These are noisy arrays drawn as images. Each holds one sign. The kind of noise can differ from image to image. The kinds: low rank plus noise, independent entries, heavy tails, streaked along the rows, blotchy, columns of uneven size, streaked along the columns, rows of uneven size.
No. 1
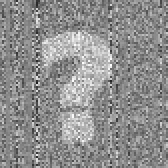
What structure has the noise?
columns of uneven size
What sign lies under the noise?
question mark
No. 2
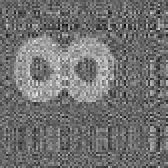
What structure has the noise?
low rank plus noise
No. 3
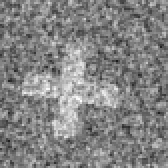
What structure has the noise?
blotchy
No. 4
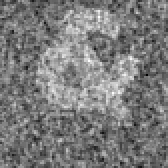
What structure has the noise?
blotchy
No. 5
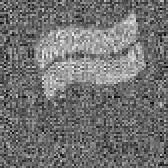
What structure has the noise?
low rank plus noise
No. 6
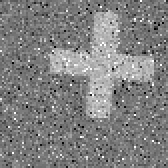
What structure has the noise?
heavy tails
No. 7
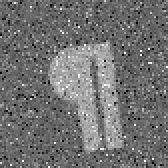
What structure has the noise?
heavy tails
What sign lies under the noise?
pilcrow
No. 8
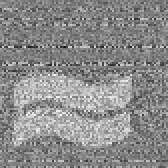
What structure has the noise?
rows of uneven size
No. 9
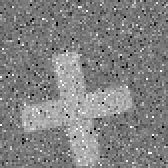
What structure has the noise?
heavy tails
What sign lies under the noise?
plus sign
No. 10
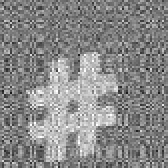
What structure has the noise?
low rank plus noise
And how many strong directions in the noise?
one
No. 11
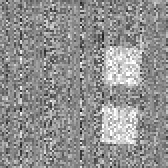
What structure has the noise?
columns of uneven size
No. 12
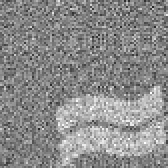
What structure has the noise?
low rank plus noise
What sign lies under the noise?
approximately sign
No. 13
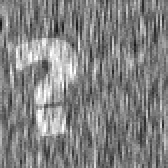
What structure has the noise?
streaked along the columns
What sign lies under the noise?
question mark
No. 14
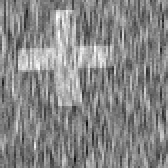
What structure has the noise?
streaked along the columns
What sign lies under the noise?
plus sign
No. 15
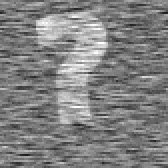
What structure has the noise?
streaked along the rows
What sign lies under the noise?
question mark
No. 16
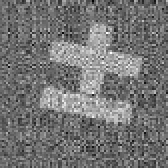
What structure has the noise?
low rank plus noise
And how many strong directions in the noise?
three or four
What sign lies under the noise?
plus-minus sign
